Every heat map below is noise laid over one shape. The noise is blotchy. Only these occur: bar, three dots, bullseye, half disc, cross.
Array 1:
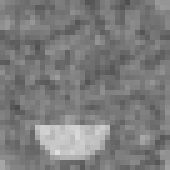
half disc
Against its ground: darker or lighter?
lighter
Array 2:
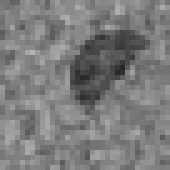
half disc
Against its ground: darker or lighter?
darker
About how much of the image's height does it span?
half
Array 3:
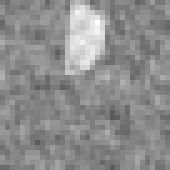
half disc
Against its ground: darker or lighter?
lighter
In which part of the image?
top middle
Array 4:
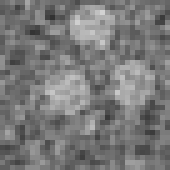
three dots
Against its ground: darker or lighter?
lighter
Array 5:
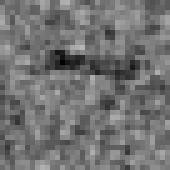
bar
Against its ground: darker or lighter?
darker
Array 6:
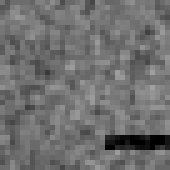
bar
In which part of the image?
bottom right
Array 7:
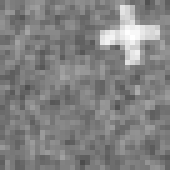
cross
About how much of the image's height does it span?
a third
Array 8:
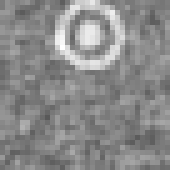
bullseye
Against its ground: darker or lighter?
lighter
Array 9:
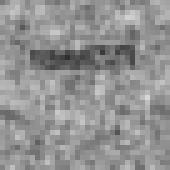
bar
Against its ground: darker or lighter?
darker
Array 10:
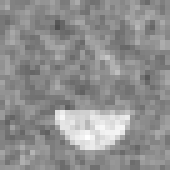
half disc
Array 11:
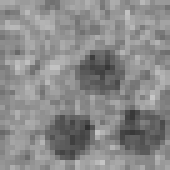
three dots
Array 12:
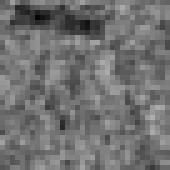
bar
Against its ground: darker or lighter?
darker
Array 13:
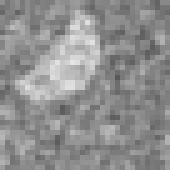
half disc
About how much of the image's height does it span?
half
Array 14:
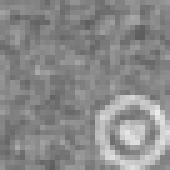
bullseye
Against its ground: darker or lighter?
lighter
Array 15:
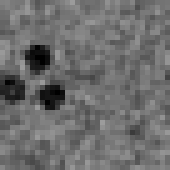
three dots
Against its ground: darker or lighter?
darker
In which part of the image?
middle left
